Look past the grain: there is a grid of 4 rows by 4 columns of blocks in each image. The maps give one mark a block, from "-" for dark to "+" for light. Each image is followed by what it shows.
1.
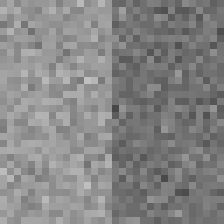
+ + - -
+ + - -
+ + - -
+ + - -
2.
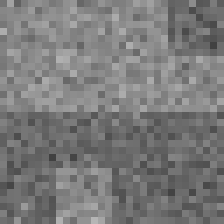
+ + + -
+ + + +
- - - -
- + - -
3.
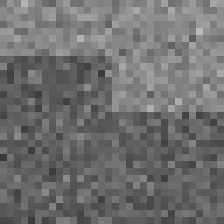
+ + + +
- - + +
- - - -
- - - -
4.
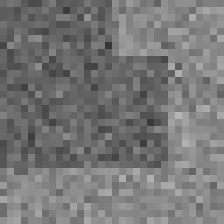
- - + +
- - - +
- - - +
+ + + +
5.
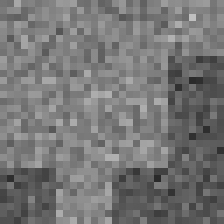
+ + + +
+ + + -
+ + + -
- + - -
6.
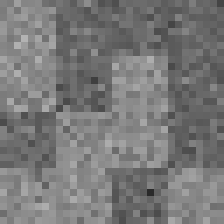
+ - - -
+ - + -
- + + -
+ + - +
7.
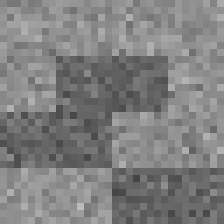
+ + + +
+ - - +
- - + +
+ + - -
